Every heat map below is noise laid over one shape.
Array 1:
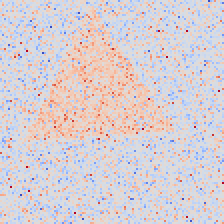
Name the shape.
triangle
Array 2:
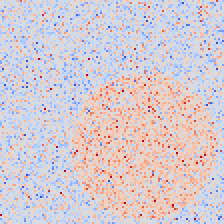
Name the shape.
disc
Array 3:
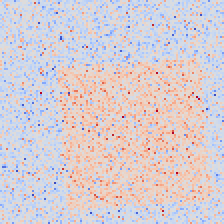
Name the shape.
square
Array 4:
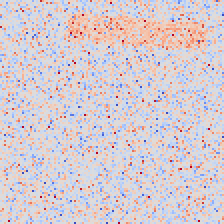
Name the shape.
bar
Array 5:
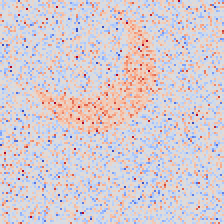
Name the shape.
crescent
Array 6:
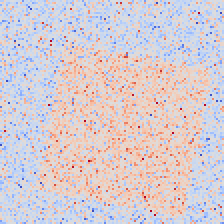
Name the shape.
square
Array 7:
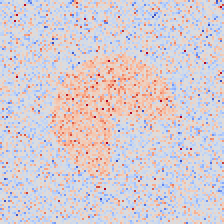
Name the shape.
disc with a wedge cut out
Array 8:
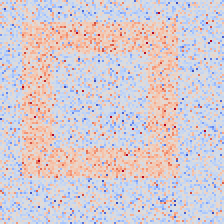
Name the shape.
square frame
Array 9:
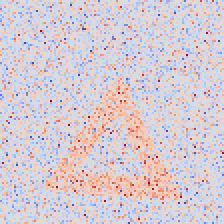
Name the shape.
triangle frame
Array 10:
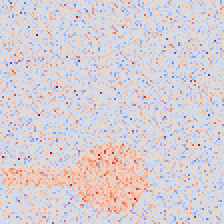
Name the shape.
lollipop
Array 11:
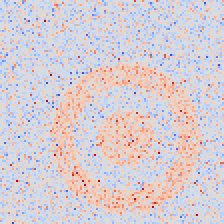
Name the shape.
bullseye
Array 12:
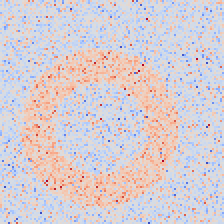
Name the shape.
ring
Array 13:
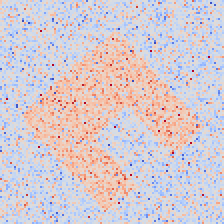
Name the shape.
square with a notch
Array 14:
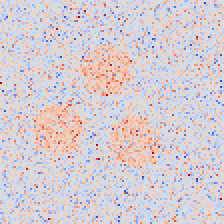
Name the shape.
three dots
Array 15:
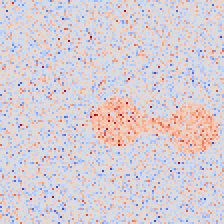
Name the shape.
dumbbell
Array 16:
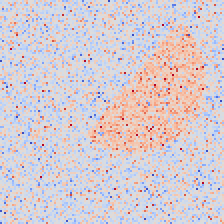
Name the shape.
half disc
